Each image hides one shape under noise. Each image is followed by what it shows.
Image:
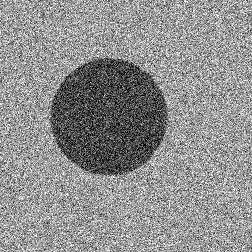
disc
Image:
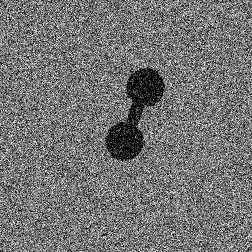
dumbbell
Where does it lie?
centre
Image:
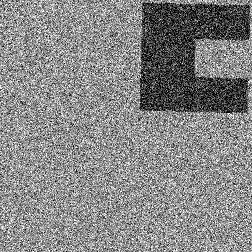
square with a notch
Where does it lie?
top right
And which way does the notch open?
right
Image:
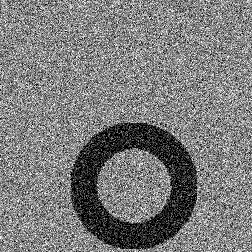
ring
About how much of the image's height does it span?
half
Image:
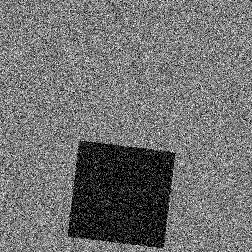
square
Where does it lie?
bottom middle
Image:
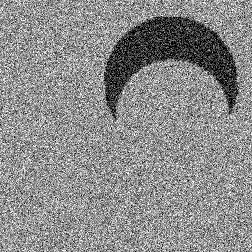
crescent
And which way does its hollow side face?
down
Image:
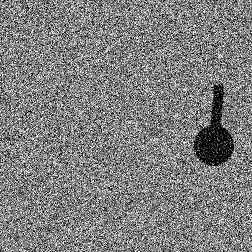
lollipop
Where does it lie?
middle right
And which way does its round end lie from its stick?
down
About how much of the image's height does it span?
a third
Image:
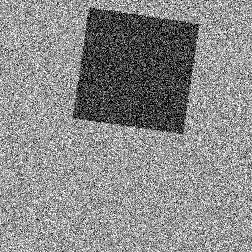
square
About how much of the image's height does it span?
half
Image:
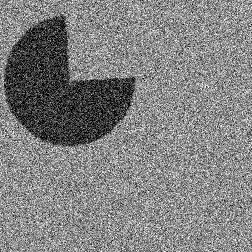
disc with a wedge cut out
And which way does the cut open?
up and right
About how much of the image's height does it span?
half
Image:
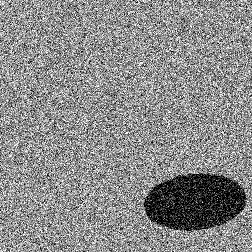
ellipse
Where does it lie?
bottom right
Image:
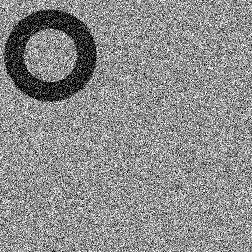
ring
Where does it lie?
top left
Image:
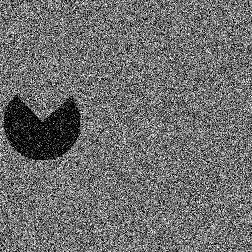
disc with a wedge cut out
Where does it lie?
middle left
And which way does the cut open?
up
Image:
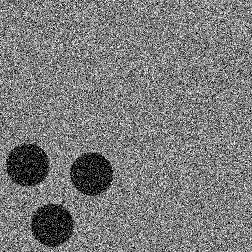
three dots
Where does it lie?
bottom left
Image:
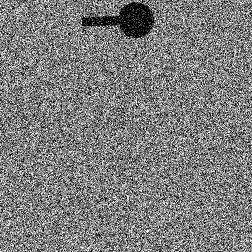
lollipop
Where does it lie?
top middle
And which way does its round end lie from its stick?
right
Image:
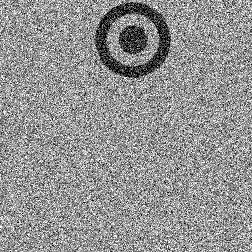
bullseye
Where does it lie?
top middle
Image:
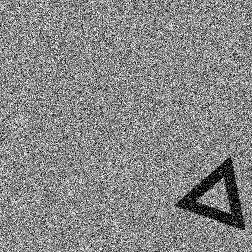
triangle frame
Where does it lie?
bottom right
